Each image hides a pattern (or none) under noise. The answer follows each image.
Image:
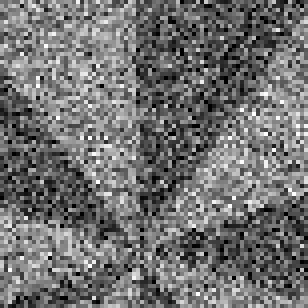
spokes from one point
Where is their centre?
bottom middle
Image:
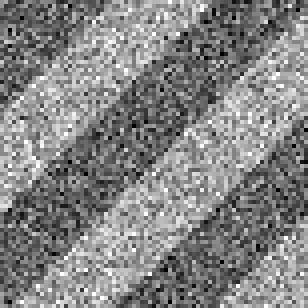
diagonal stripes
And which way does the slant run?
bottom left to top right
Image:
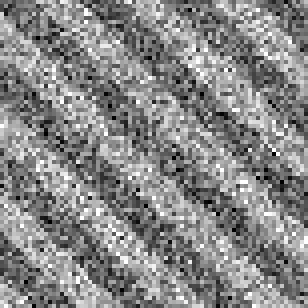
diagonal stripes
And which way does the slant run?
top left to bottom right
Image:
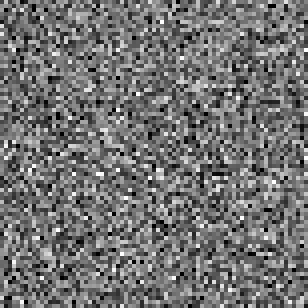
only noise
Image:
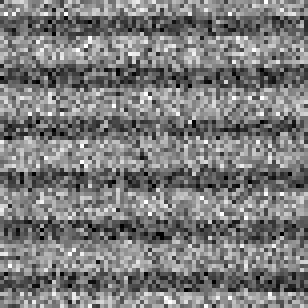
horizontal stripes
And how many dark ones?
6
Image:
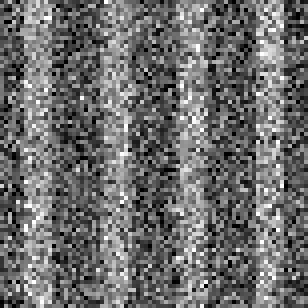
vertical stripes
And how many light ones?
4
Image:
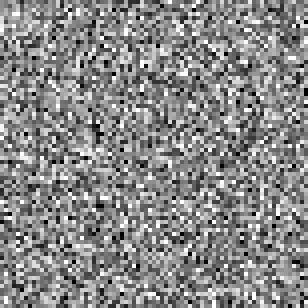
only noise
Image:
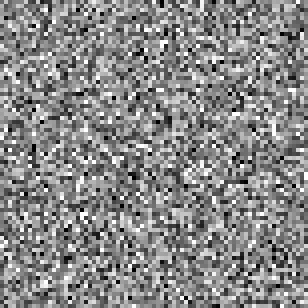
only noise
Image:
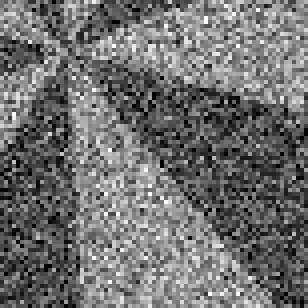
spokes from one point
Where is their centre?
top left
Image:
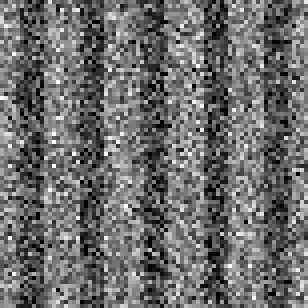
vertical stripes
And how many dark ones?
5
